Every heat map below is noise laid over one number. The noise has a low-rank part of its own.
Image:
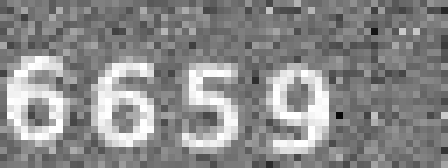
6659
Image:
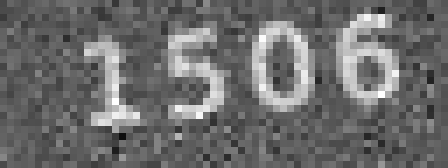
1506
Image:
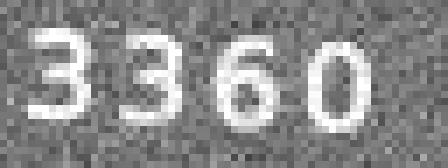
3360
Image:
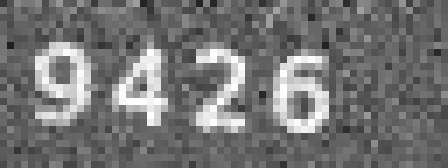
9426
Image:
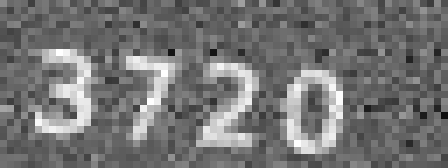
3720
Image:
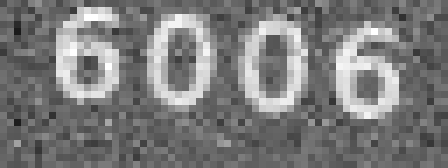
6006
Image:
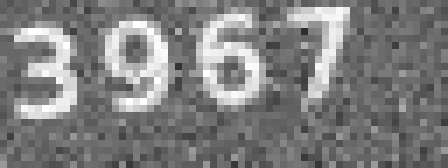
3967
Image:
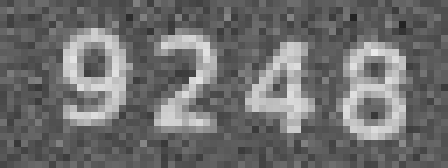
9248
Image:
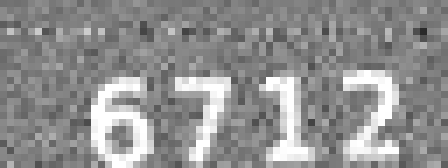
6712
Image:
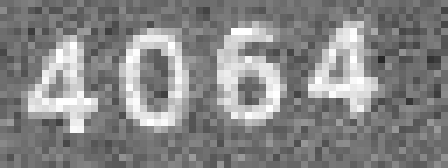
4064
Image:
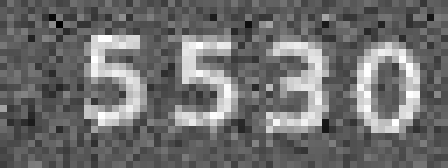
5530
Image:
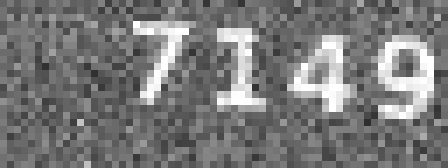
7149
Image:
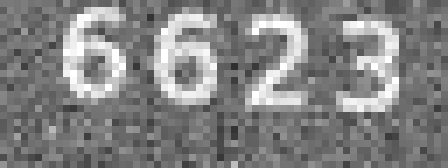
6623
